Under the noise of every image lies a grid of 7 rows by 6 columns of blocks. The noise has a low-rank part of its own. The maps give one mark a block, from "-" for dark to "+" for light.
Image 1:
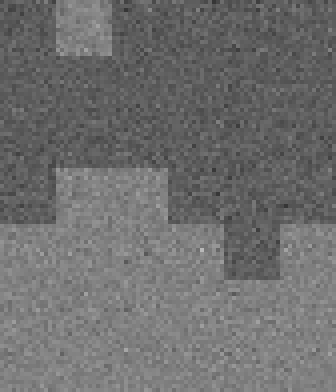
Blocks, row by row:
-+----
------
------
-++---
++++-+
++++++
++++++
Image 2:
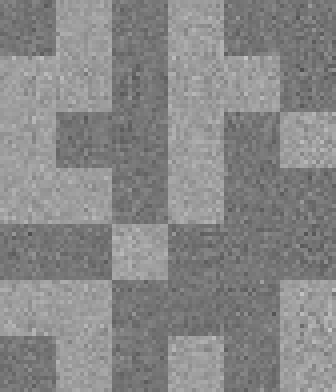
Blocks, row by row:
-+-+--
++-++-
+--+-+
++-+--
--+---
++---+
-+-+-+
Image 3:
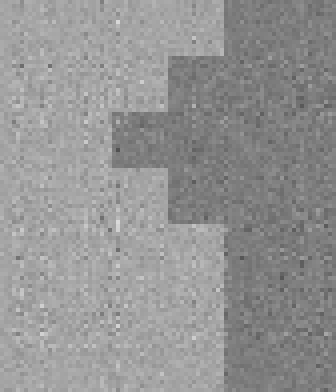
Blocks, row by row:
++++--
+++---
++----
+++---
++++--
++++--
++++--
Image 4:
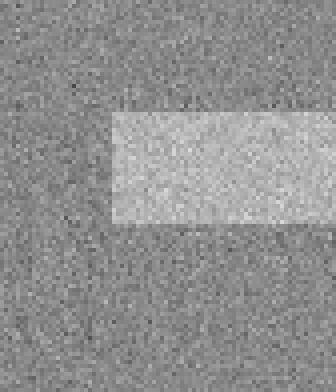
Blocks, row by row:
------
------
--++++
--++++
------
------
------
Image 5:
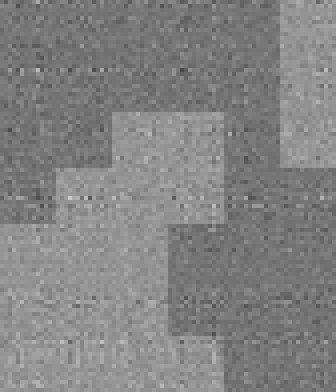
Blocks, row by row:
-----+
-----+
--++-+
-+++--
+++---
+++---
++++--
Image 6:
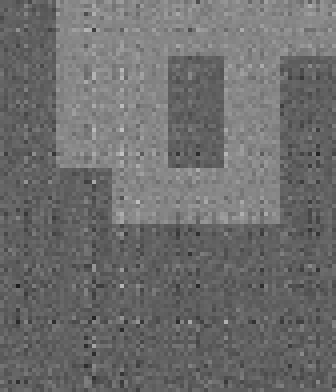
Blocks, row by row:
-+++++
-++-+-
-++-+-
--+++-
------
------
------
